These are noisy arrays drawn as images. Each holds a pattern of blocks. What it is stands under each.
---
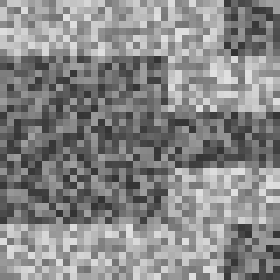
top and bottom mirror each other
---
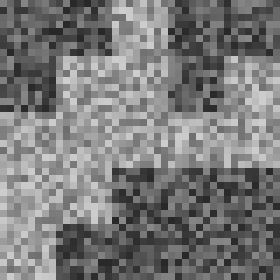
no symmetry
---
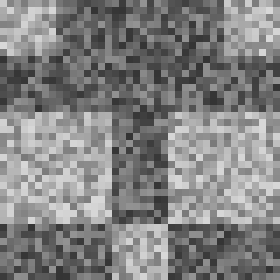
left and right mirror each other
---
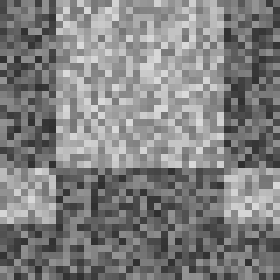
left and right mirror each other
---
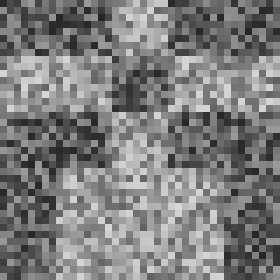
left and right mirror each other
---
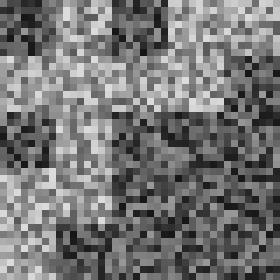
mirrored about the diagonal from the top left
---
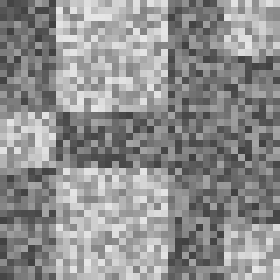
top and bottom mirror each other
